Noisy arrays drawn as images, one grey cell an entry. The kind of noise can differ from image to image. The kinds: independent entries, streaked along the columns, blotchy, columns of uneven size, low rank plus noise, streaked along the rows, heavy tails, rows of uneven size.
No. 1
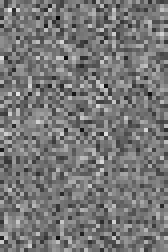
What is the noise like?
low rank plus noise
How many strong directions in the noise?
two
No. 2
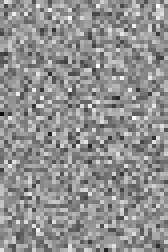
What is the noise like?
low rank plus noise
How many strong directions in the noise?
one
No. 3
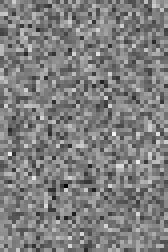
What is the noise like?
independent entries
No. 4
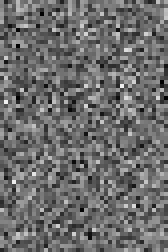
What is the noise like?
low rank plus noise
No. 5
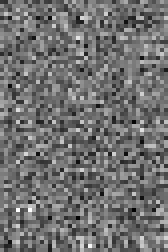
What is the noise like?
low rank plus noise
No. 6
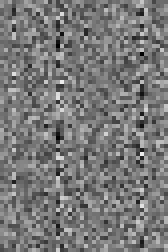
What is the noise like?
columns of uneven size
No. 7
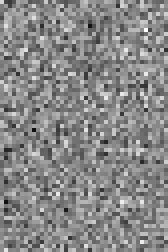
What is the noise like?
low rank plus noise
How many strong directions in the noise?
five to eight
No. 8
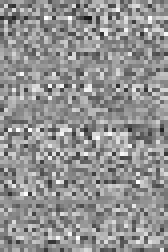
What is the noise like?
rows of uneven size
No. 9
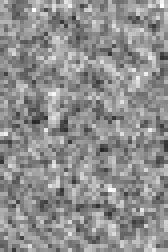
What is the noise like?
blotchy
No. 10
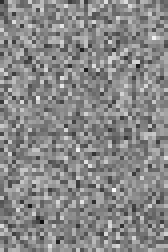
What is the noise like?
independent entries
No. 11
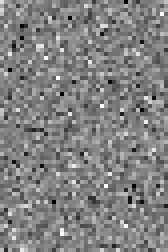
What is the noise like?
heavy tails
